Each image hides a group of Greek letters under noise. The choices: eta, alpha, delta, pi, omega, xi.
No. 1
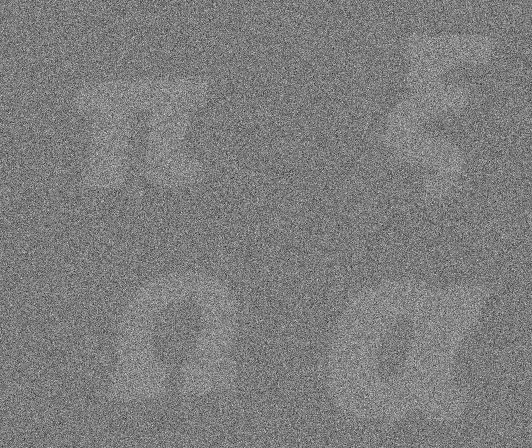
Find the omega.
bottom left
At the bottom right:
alpha
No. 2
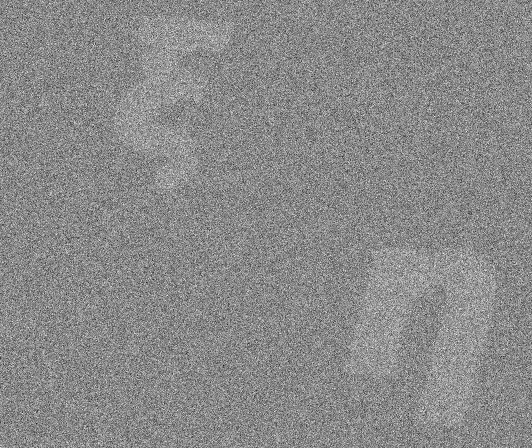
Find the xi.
top left
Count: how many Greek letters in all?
2
